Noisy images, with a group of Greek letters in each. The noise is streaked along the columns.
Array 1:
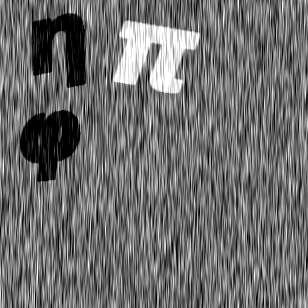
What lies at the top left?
eta
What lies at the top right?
nothing
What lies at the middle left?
phi
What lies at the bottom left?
nothing
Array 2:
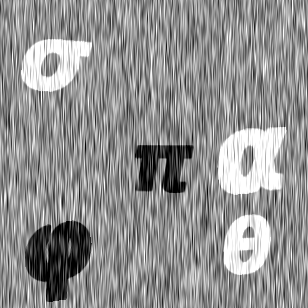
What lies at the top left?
sigma
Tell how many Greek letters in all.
5
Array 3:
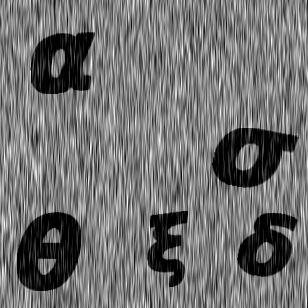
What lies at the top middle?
nothing
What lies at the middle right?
sigma
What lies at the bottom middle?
xi
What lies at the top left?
alpha
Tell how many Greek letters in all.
5
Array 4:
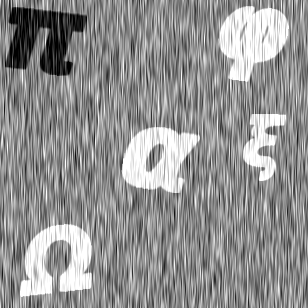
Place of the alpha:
centre
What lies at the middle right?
xi
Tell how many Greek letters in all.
5
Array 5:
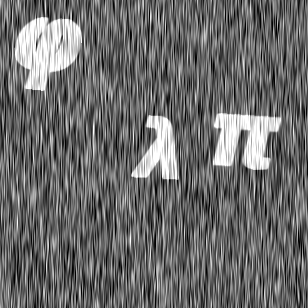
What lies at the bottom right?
nothing
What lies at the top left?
phi
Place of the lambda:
centre
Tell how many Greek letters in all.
3
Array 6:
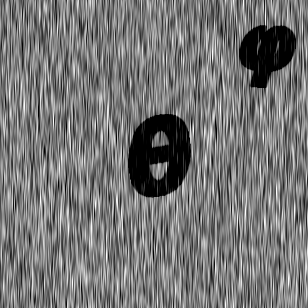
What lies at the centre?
theta
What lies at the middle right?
nothing
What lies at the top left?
nothing
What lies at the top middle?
nothing
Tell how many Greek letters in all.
2
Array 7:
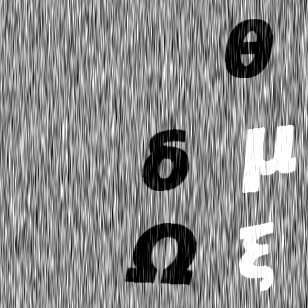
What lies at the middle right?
mu
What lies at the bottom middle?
omega
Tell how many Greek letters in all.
5
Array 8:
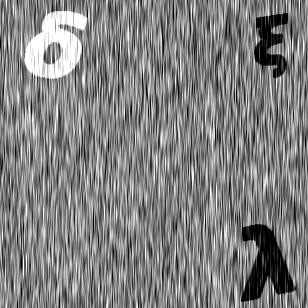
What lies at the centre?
nothing
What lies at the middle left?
nothing
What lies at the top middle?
nothing
